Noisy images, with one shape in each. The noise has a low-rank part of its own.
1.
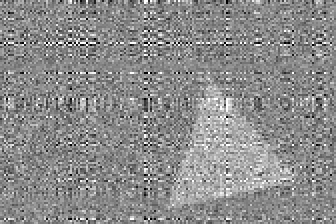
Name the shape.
triangle
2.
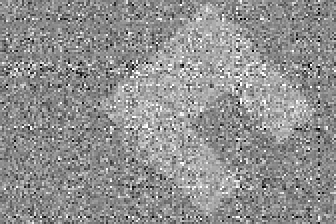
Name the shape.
square with a notch
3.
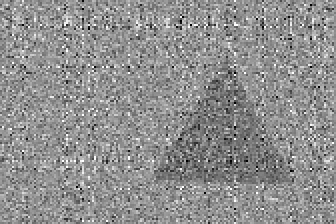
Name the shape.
triangle
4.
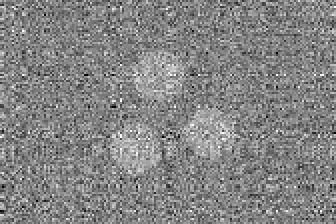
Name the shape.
three dots
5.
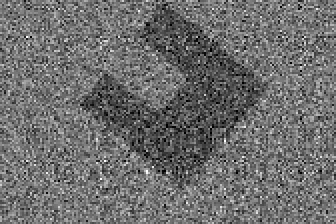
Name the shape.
square with a notch
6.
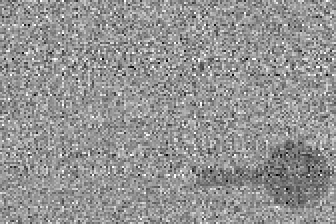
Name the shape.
lollipop
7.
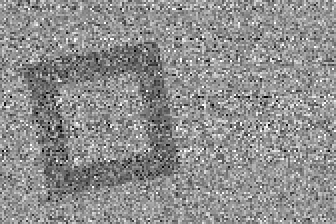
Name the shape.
square frame
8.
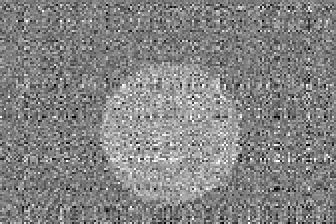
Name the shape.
disc
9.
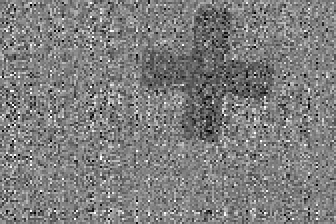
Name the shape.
cross
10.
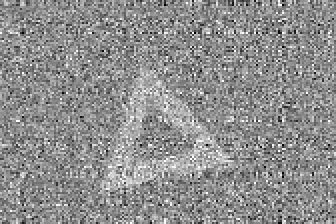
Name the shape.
triangle frame
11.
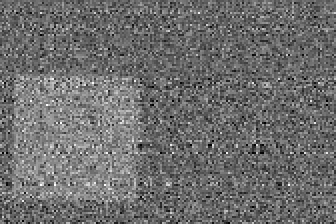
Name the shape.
square
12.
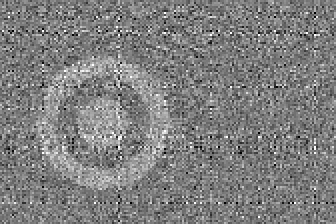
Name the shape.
bullseye
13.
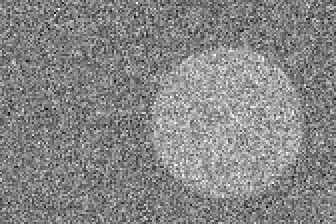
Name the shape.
disc
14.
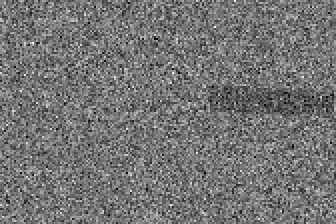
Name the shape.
bar
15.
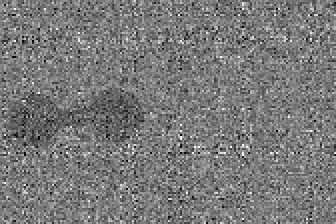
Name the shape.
dumbbell
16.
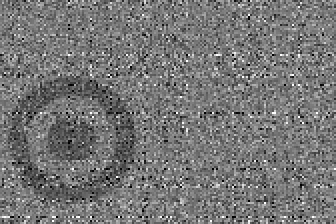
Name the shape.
bullseye
